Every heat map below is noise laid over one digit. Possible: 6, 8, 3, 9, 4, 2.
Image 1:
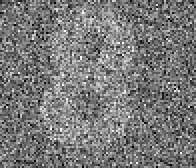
8
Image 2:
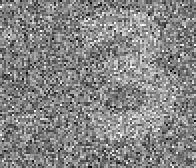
3
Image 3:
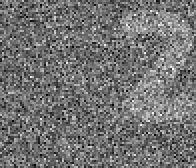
2
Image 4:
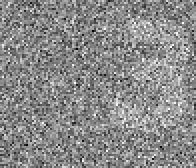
3
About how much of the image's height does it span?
two thirds
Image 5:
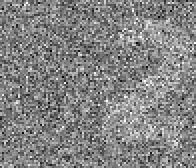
2
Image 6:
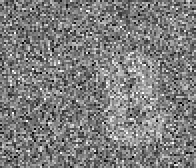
8
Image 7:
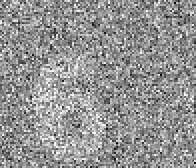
6
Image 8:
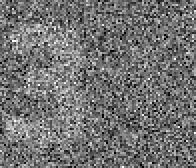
3
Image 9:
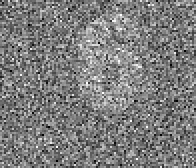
6
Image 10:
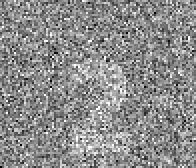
2
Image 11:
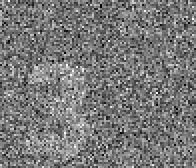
3
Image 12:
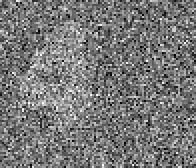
4
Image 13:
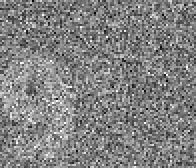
9
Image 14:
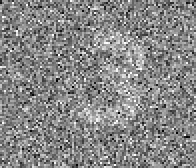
3
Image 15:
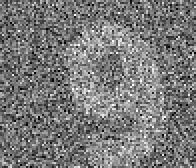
9
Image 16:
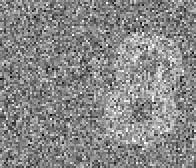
8
